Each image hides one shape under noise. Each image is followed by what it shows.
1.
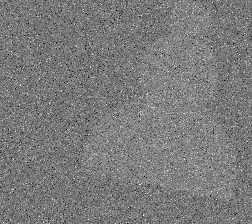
chess pawn
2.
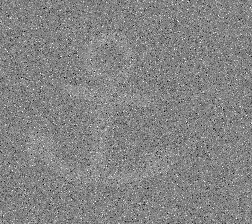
anchor
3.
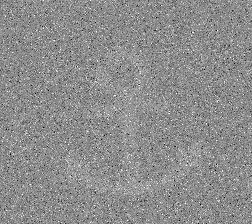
anchor
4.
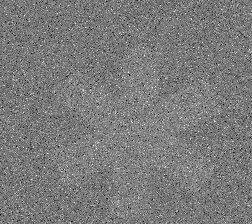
asterisk
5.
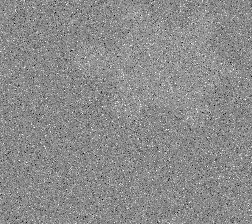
turtle
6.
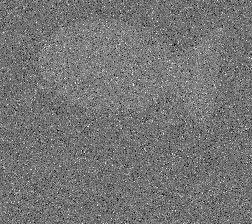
fish
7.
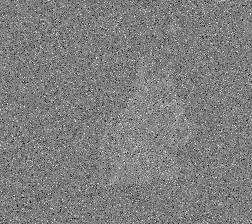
chess knight
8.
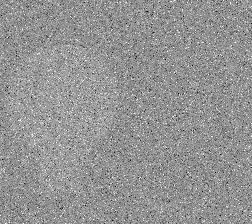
light bulb
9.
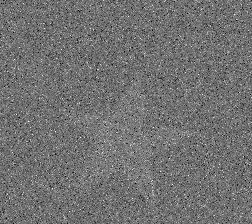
star
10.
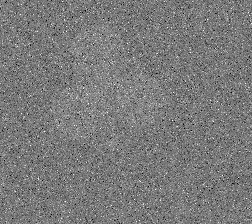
club
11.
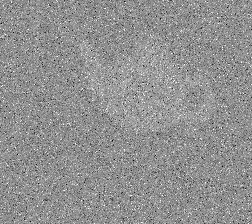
teapot
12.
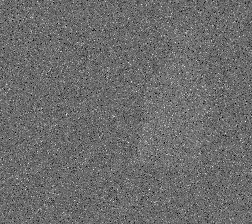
bottle
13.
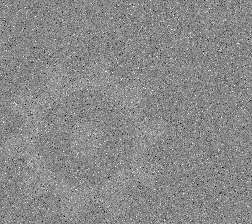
gear
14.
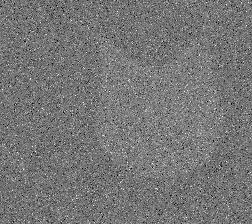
cat's head
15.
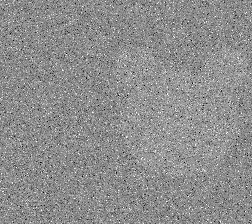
bear's head
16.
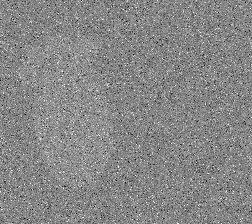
footprint
